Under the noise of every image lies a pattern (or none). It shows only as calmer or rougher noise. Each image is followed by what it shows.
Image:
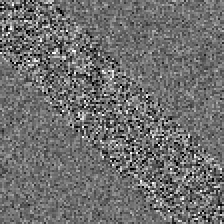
a diagonal band
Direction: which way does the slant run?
top left to bottom right
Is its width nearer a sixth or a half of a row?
a half
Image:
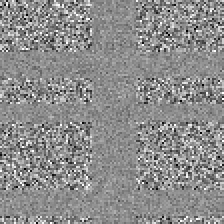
bands of rows crossing bands of columns
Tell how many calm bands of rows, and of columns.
3 and 1
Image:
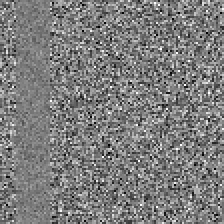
one band of columns
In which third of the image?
left
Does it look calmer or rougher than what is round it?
calmer
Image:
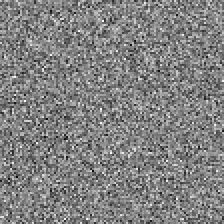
only noise
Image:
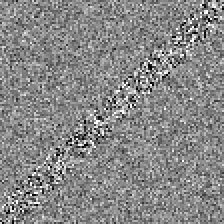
a diagonal band
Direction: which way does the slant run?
bottom left to top right
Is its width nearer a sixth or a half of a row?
a sixth
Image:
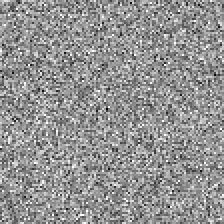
only noise
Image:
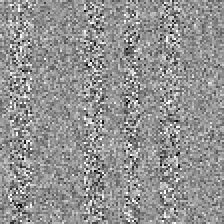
bands of columns
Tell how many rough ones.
4
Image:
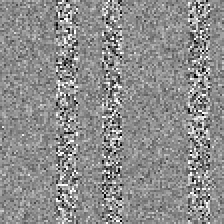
bands of columns
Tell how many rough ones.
3
